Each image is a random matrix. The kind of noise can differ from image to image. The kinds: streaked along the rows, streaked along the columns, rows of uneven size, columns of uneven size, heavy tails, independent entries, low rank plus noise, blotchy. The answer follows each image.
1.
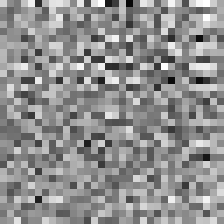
low rank plus noise
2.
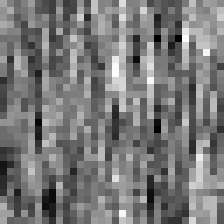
streaked along the columns
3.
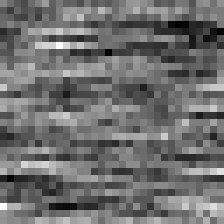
streaked along the rows
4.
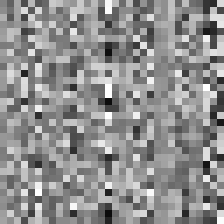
columns of uneven size
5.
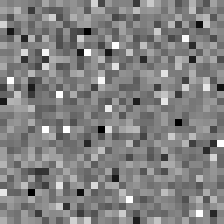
heavy tails
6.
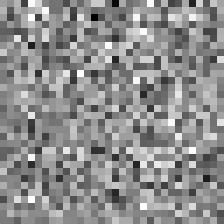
low rank plus noise
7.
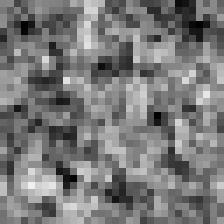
blotchy
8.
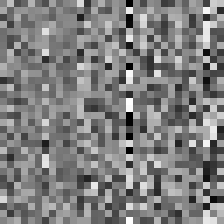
columns of uneven size
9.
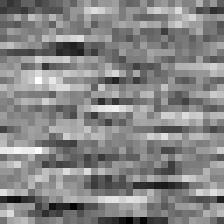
streaked along the rows
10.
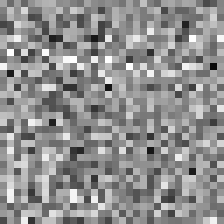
low rank plus noise
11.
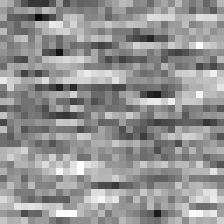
streaked along the rows
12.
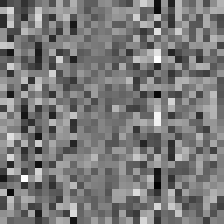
columns of uneven size
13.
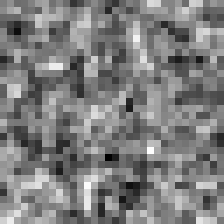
blotchy
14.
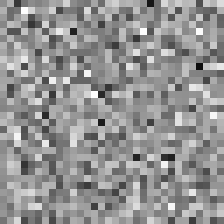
low rank plus noise
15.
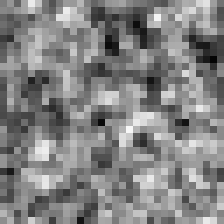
blotchy
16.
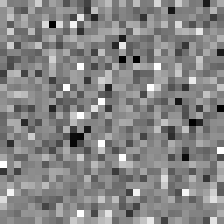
heavy tails
